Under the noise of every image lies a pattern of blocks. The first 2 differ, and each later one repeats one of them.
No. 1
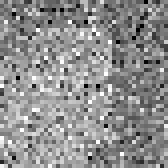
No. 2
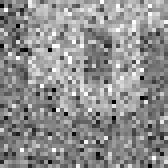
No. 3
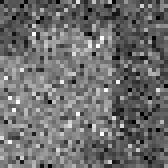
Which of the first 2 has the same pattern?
1
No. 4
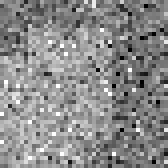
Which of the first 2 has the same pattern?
1
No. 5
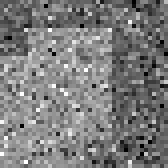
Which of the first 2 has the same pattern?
1
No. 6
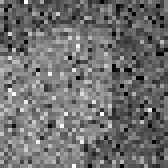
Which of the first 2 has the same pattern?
1
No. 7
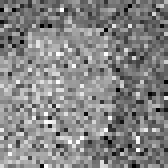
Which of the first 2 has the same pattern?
1
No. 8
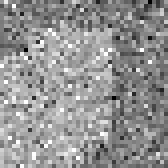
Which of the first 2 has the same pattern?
1
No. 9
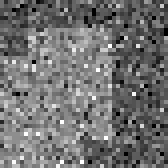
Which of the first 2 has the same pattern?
1
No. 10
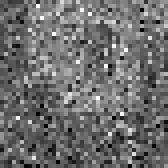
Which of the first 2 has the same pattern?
2
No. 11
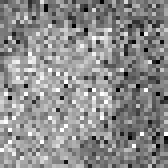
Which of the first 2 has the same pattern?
1
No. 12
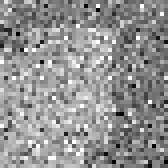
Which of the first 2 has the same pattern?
1
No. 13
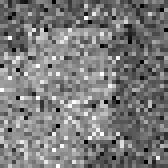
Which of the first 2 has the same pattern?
1
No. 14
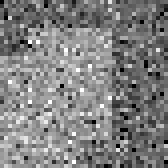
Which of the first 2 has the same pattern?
1
